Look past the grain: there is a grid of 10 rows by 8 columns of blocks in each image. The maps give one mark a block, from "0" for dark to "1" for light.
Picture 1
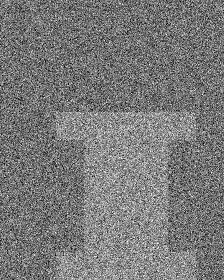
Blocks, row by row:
0 0 0 0 0 0 0 0
0 0 0 0 0 0 0 0
0 0 0 0 0 0 0 0
0 0 0 0 0 0 0 0
0 0 1 1 1 1 1 0
0 0 0 1 1 1 0 0
0 0 0 1 1 1 0 0
0 0 0 1 1 1 0 0
0 0 0 1 1 1 0 0
0 0 1 1 1 1 1 0
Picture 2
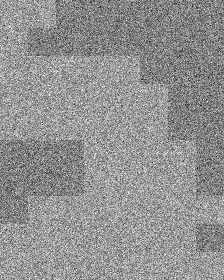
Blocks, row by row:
1 1 0 0 0 0 0 0
1 0 0 0 0 0 0 0
1 1 1 1 1 0 0 0
1 1 1 1 1 1 0 0
1 1 1 1 1 1 0 0
0 0 0 1 1 1 1 0
0 0 0 1 1 1 1 0
0 1 1 1 1 1 1 1
1 1 1 1 1 1 1 0
1 1 1 1 1 1 1 1
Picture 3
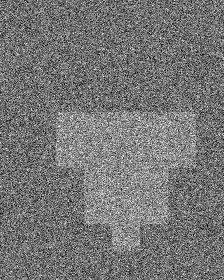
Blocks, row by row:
0 0 0 0 0 0 0 0
0 0 0 0 0 0 0 0
0 0 0 0 0 0 0 0
0 0 0 0 0 0 0 0
0 0 1 1 1 1 1 0
0 0 1 1 1 1 1 0
0 0 0 1 1 1 0 0
0 0 0 1 1 1 0 0
0 0 0 0 1 0 0 0
0 0 0 0 0 0 0 0
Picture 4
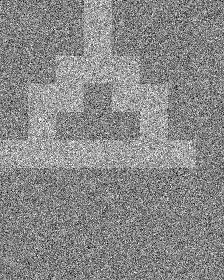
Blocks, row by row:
0 0 0 1 0 0 0 0
0 0 0 1 0 0 0 0
0 0 1 1 1 0 0 0
0 1 1 0 1 1 0 0
0 1 0 0 0 1 0 0
1 1 1 1 1 1 1 0
0 0 0 0 0 0 0 0
0 0 0 0 0 0 0 0
0 0 0 0 0 0 0 0
0 0 0 0 0 0 0 0
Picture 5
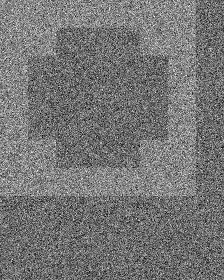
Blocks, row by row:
1 1 1 1 1 1 1 0
1 1 0 0 0 1 1 0
1 0 0 0 0 0 1 0
1 0 0 0 0 0 1 0
1 0 0 0 0 0 1 0
1 1 0 0 0 1 1 0
1 1 1 1 1 1 1 0
0 0 0 0 0 0 0 0
0 0 0 0 0 0 0 0
0 0 0 0 0 0 0 0
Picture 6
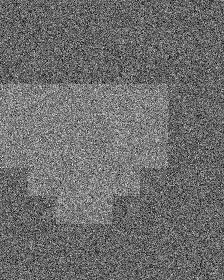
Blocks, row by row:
0 0 0 0 0 0 0 0
0 0 0 0 0 0 0 0
0 0 0 0 0 0 0 0
1 1 1 1 1 1 0 0
1 1 1 1 1 1 0 0
1 1 1 1 1 1 0 0
0 1 1 1 1 0 0 0
0 0 1 1 0 0 0 0
0 0 0 0 0 0 0 0
0 0 0 0 0 0 0 0
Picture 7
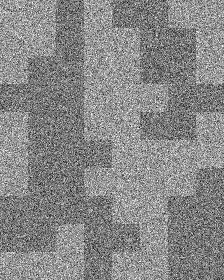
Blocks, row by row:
1 1 0 1 0 0 1 1
1 1 0 1 1 0 0 1
1 0 0 1 1 0 0 1
0 0 0 1 1 1 0 0
1 0 0 1 1 0 0 1
1 0 0 0 1 1 1 1
1 0 0 1 1 1 1 0
0 0 0 0 1 1 0 0
0 0 1 0 0 1 0 0
1 1 1 0 1 1 0 0
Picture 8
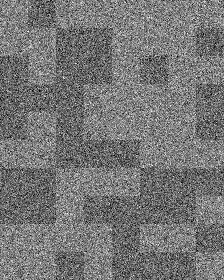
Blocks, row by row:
1 0 1 1 1 1 1 1
1 1 0 0 1 1 1 0
0 1 0 0 1 0 1 1
0 0 0 1 1 1 1 0
0 1 0 1 1 1 1 0
1 1 0 0 0 1 1 1
0 0 1 1 1 0 0 0
0 0 1 0 0 0 0 1
1 1 1 1 0 1 1 0
1 1 0 1 0 0 0 1
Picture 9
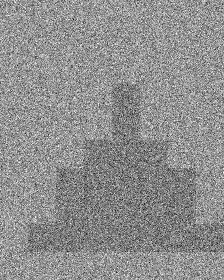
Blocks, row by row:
1 1 1 1 1 1 1 1
1 1 1 1 1 1 1 1
1 1 1 1 1 1 1 1
1 1 1 1 0 1 1 1
1 1 1 1 0 1 1 1
1 1 1 0 0 0 1 1
1 1 0 0 0 0 0 1
1 1 0 0 0 0 0 1
1 0 0 0 0 0 0 0
1 1 1 1 1 1 1 1
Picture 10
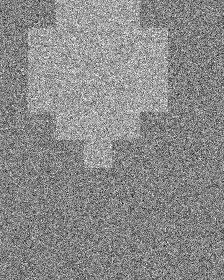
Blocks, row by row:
0 0 1 1 1 0 0 0
0 1 1 1 1 1 0 0
0 1 1 1 1 1 0 0
0 1 1 1 1 1 0 0
0 0 1 1 1 0 0 0
0 0 0 1 0 0 0 0
0 0 0 0 0 0 0 0
0 0 0 0 0 0 0 0
0 0 0 0 0 0 0 0
0 0 0 0 0 0 0 0
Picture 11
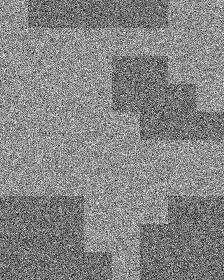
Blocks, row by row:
1 0 0 0 0 0 1 1
1 1 1 1 1 1 1 1
1 1 1 1 0 0 1 1
1 1 1 1 0 0 0 1
1 1 1 1 1 0 0 0
1 1 1 1 1 1 1 1
1 1 1 1 1 1 1 1
0 0 0 1 1 1 0 0
0 0 0 1 1 0 0 0
0 0 0 0 1 0 0 0
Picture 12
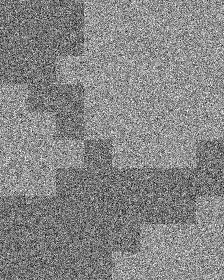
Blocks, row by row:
0 0 0 1 1 1 1 1
0 0 0 1 1 1 1 1
0 0 1 1 1 1 1 1
1 0 0 1 1 1 1 1
1 1 0 1 1 1 1 1
1 1 1 0 1 1 1 0
1 1 0 0 0 0 0 0
0 0 0 0 0 0 0 1
0 0 0 0 0 1 1 1
0 0 0 0 1 1 1 1
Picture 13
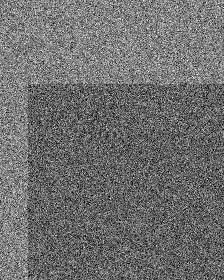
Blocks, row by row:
1 1 1 1 1 1 1 1
1 1 1 1 1 1 1 1
1 1 1 1 1 1 1 1
1 0 0 0 0 0 0 0
1 0 0 0 0 0 0 0
1 0 0 0 0 0 0 0
1 0 0 0 0 0 0 0
1 0 0 0 0 0 0 0
1 0 0 0 0 0 0 0
1 0 0 0 0 0 0 0
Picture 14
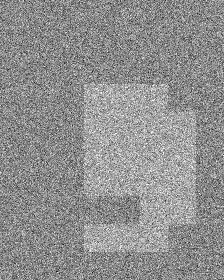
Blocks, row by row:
0 0 0 0 0 0 0 0
0 0 0 0 0 0 0 0
0 0 0 0 0 0 0 0
0 0 0 1 1 1 0 0
0 0 0 1 1 1 1 0
0 0 0 1 1 1 1 0
0 0 0 1 1 1 1 0
0 0 0 0 0 1 1 0
0 0 0 1 1 1 0 0
0 0 0 0 0 0 0 0
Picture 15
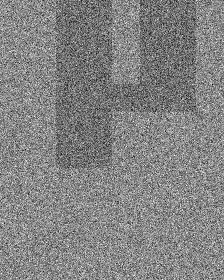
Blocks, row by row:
1 1 0 0 1 0 0 1
1 1 0 0 1 0 0 1
1 1 0 0 1 0 0 1
1 1 0 0 0 0 0 1
1 1 0 0 1 1 1 1
1 1 0 0 1 1 1 1
1 1 1 1 1 1 1 1
1 1 1 1 1 1 1 1
1 1 1 1 1 1 1 1
1 1 1 1 1 1 1 1
